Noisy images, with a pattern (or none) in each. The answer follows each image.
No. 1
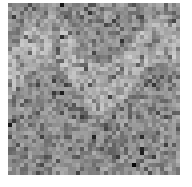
a wavy band
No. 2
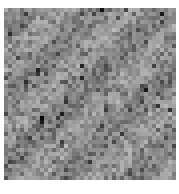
diagonal stripes
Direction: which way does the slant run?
bottom left to top right
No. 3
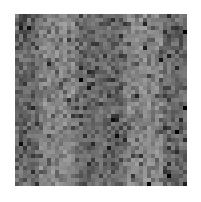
vertical stripes
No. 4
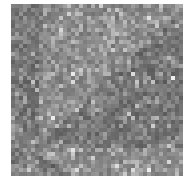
spokes from one point
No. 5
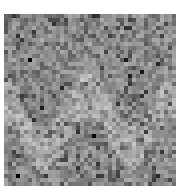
a wavy band
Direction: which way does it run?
left to right
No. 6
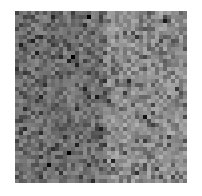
a sharp edge
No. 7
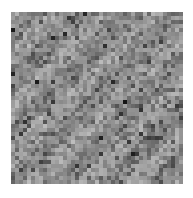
diagonal stripes
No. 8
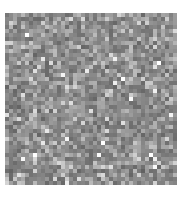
only noise
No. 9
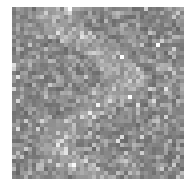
a wavy band
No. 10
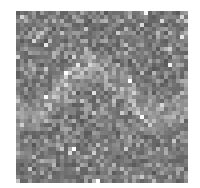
a wavy band
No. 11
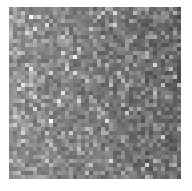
a smooth slope
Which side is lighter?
left
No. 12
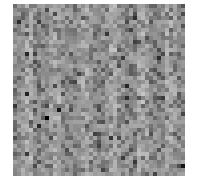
vertical stripes
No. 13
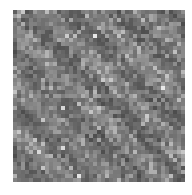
diagonal stripes
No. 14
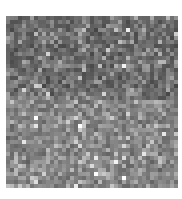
a sharp edge
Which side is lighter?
bottom
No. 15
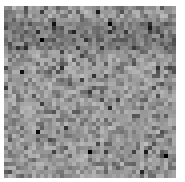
one horizontal stripe
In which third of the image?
top
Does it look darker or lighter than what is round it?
darker
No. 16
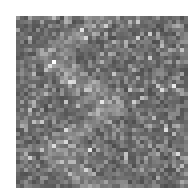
a wavy band
